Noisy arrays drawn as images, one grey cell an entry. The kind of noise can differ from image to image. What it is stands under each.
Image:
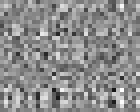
low rank plus noise
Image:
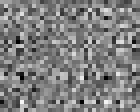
low rank plus noise
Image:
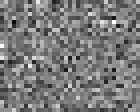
low rank plus noise
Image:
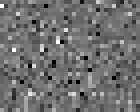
heavy tails
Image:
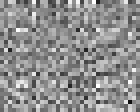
low rank plus noise
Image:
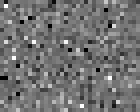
heavy tails
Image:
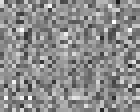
low rank plus noise
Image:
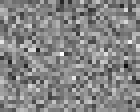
independent entries
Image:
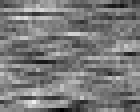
streaked along the rows
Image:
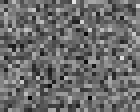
independent entries
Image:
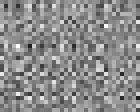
low rank plus noise
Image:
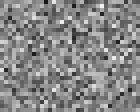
independent entries
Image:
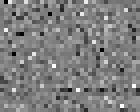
heavy tails
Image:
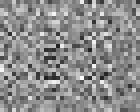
low rank plus noise
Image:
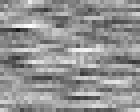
streaked along the rows
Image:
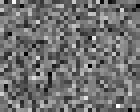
independent entries
